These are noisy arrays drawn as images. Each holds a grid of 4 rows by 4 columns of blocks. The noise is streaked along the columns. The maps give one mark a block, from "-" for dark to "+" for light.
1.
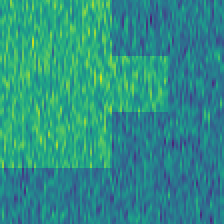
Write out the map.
+ + - -
+ + + -
+ + - -
- - - -
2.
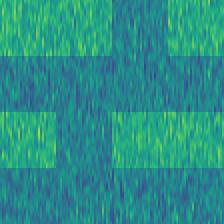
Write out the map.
+ + - +
- - - -
+ - + +
- - - -
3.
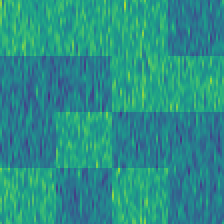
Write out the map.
+ + + -
- - + +
- + - -
+ - + -
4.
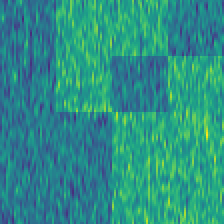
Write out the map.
- + + -
- + - +
- - + +
- - + +
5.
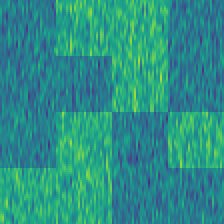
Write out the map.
- + + -
- - + -
- + - +
+ + - -
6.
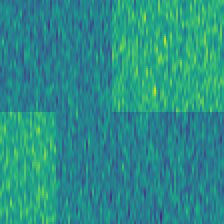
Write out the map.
- - + +
- - + +
+ - - -
+ - - -
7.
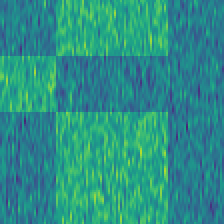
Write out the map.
- + + -
+ - - -
- + + -
- + + -
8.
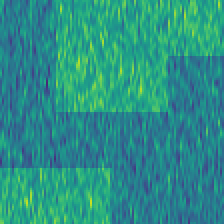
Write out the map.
- + + +
- + + -
- - - -
+ + - -
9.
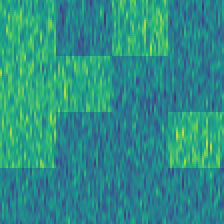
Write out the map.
+ - + -
+ + - -
+ - - +
- - - -
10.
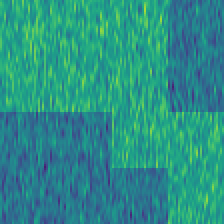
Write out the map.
+ + + -
+ + + -
- - + +
- - - +
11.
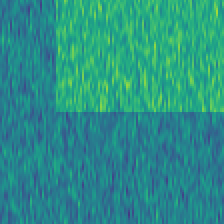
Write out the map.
- + + +
- + + +
- - - -
- - - -
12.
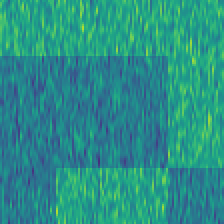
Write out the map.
+ + + +
- - - +
- - - +
- + + -
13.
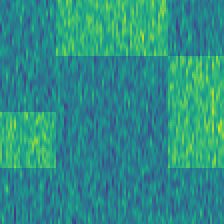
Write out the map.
- + + -
- - - +
+ - - +
- - - -
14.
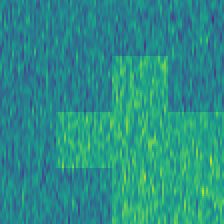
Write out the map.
- - - -
- - + -
- + + +
- - + +
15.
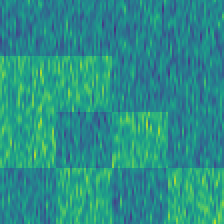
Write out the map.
- - - -
+ + - -
+ - + -
- + - +
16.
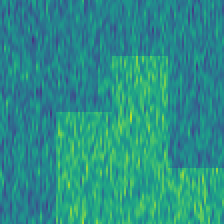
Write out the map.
- - - -
- - + -
- + + -
- + + +
